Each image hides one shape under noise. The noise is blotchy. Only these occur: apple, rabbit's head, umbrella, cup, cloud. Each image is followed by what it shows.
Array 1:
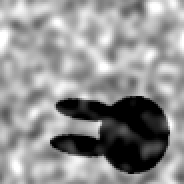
rabbit's head
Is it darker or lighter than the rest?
darker
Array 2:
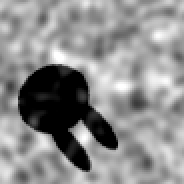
rabbit's head
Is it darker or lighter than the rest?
darker
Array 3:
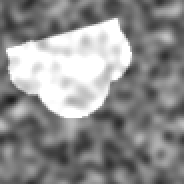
cloud
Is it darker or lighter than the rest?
lighter
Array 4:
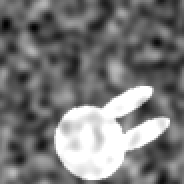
rabbit's head
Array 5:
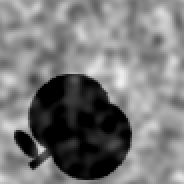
apple
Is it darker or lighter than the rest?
darker
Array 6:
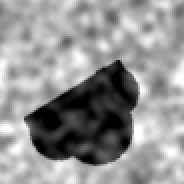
cloud
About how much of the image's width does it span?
two thirds
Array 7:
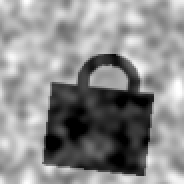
cup
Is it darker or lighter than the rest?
darker
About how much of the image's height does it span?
two thirds
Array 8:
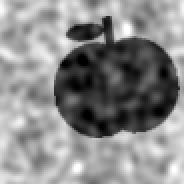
apple
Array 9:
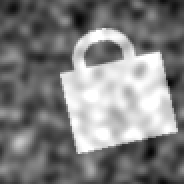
cup
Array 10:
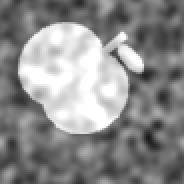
apple
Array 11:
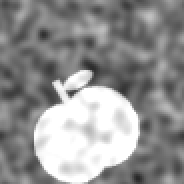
apple
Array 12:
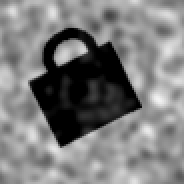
cup
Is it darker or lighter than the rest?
darker
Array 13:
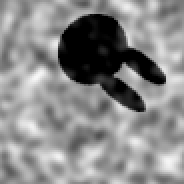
rabbit's head
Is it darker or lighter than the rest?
darker
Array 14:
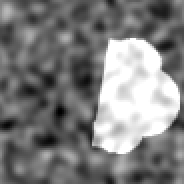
cloud
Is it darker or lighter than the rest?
lighter
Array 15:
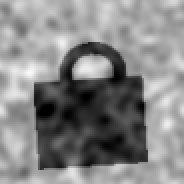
cup
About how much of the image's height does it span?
two thirds
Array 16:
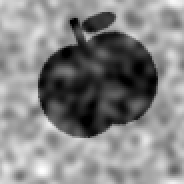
apple
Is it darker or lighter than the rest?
darker
